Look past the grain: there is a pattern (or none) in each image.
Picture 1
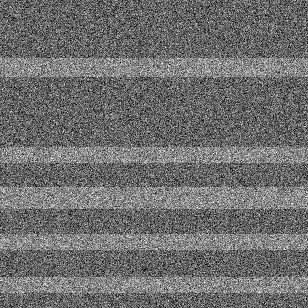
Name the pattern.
bands of rows
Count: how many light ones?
5
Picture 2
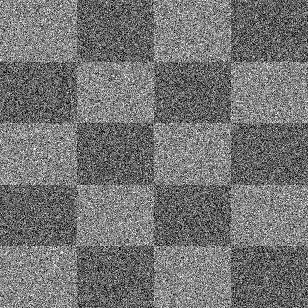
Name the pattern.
a checkerboard
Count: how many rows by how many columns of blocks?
5 by 4
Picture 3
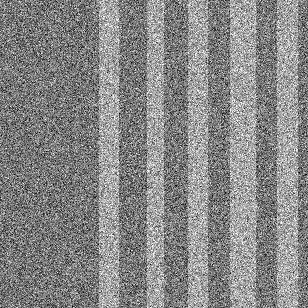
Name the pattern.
bands of columns
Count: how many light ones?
5
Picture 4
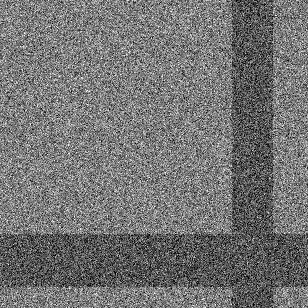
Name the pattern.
bands of rows crossing bands of columns
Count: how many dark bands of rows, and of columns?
1 and 1
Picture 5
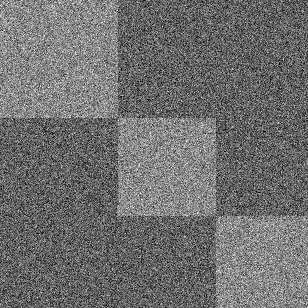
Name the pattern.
blocks along the diagonal
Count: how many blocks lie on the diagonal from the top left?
3
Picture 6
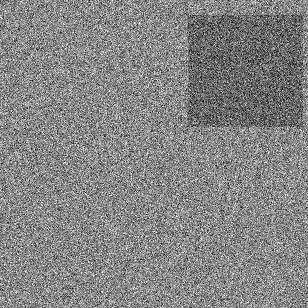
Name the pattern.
one block
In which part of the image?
top right
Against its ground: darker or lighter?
darker
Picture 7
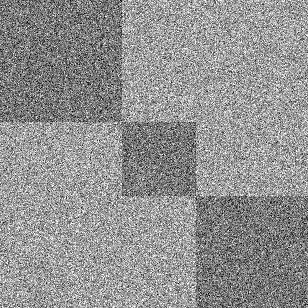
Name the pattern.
blocks along the diagonal
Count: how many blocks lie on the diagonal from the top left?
3
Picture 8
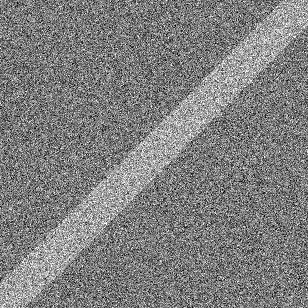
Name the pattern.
a diagonal band
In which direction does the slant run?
bottom left to top right
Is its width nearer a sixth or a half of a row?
a sixth
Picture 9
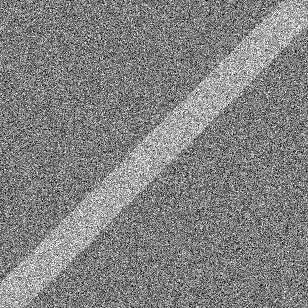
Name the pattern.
a diagonal band
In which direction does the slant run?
bottom left to top right
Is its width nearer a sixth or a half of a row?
a sixth
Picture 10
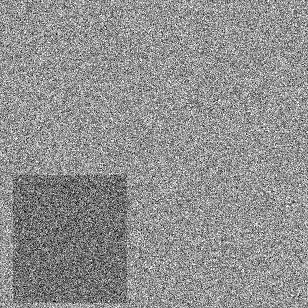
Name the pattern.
one block
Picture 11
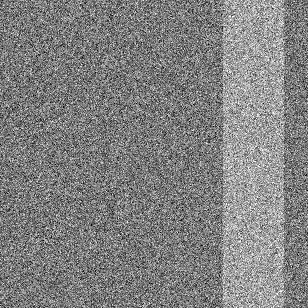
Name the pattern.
one band of columns
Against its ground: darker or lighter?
lighter
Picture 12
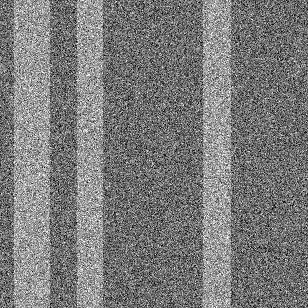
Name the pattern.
bands of columns
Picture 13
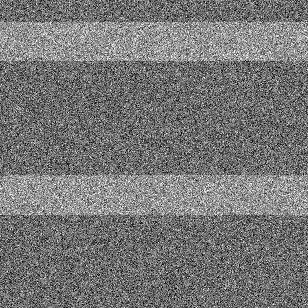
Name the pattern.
bands of rows
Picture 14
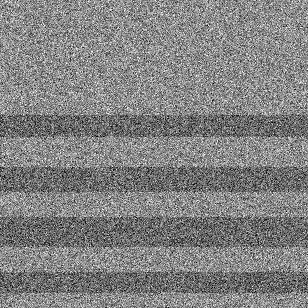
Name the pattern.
bands of rows
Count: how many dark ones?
4
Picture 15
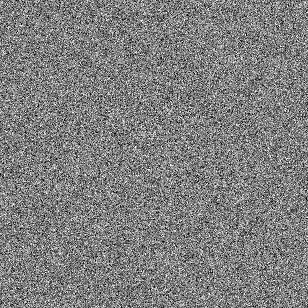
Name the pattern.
only noise
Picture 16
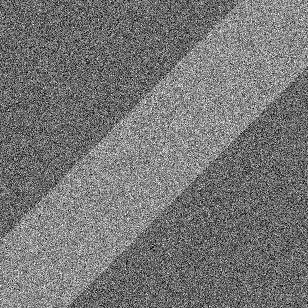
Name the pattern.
a diagonal band
